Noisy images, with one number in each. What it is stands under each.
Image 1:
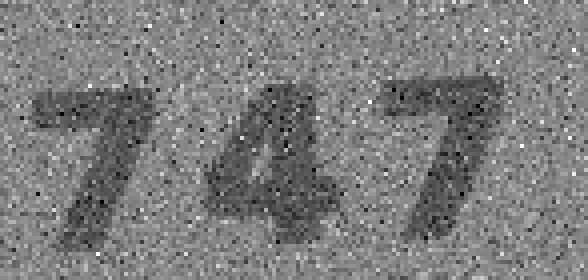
747
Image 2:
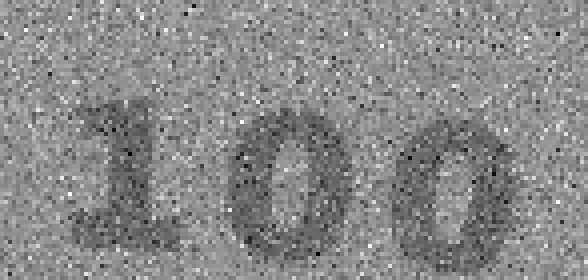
100
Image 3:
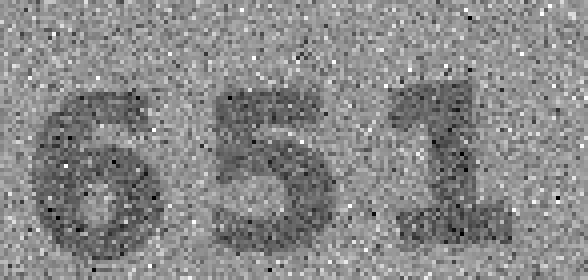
651
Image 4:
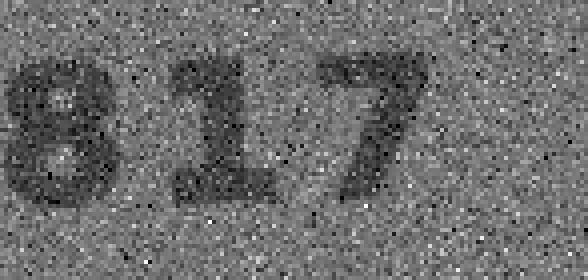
817
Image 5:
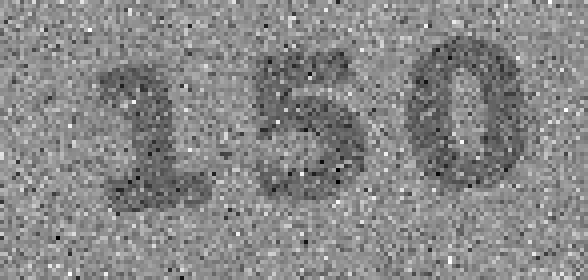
150
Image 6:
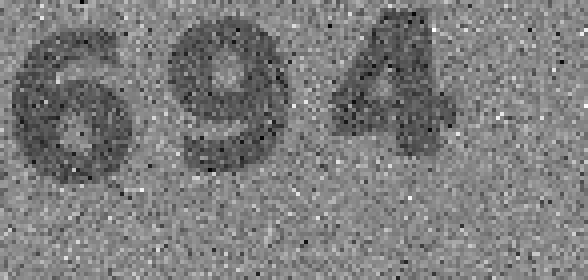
694
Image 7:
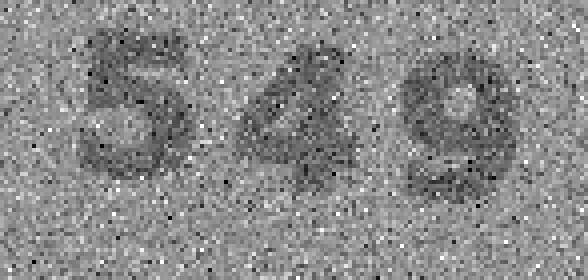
549
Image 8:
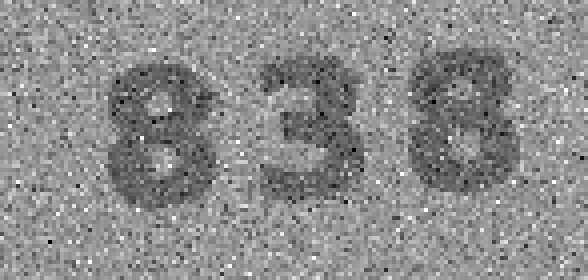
838
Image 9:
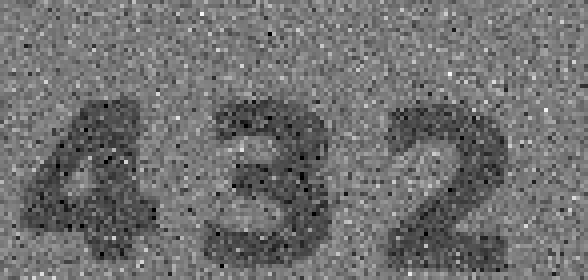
432
